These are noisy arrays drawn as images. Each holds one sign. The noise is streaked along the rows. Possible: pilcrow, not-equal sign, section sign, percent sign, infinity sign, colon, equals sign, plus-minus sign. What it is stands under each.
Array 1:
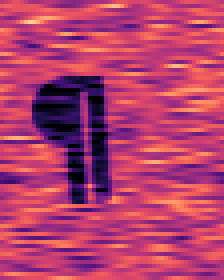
pilcrow
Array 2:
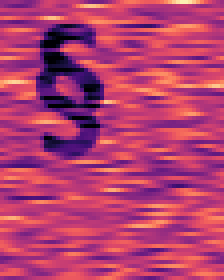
section sign
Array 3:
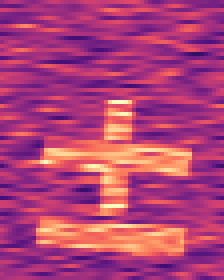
plus-minus sign
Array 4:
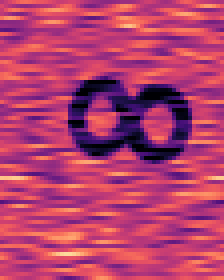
infinity sign
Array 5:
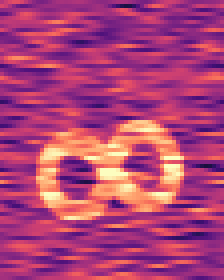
infinity sign
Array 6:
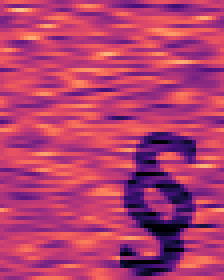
section sign
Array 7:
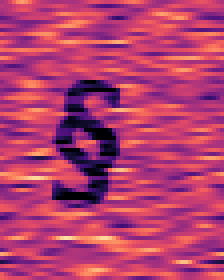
section sign
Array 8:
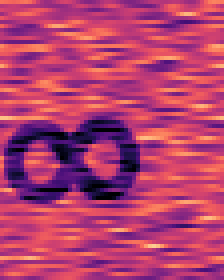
infinity sign
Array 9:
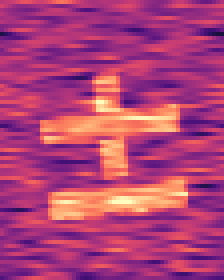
plus-minus sign
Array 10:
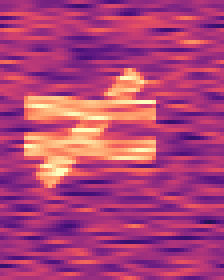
not-equal sign
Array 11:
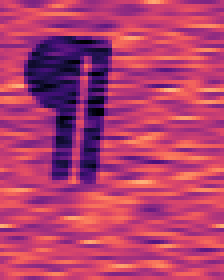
pilcrow
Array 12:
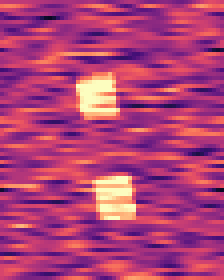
colon
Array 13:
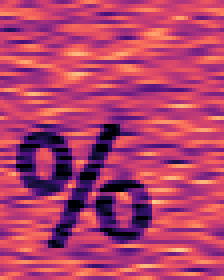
percent sign
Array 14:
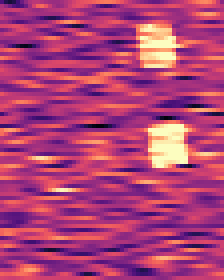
colon
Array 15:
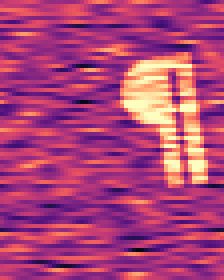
pilcrow
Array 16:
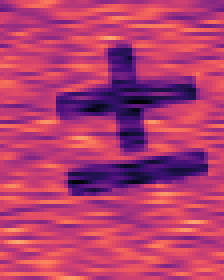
plus-minus sign
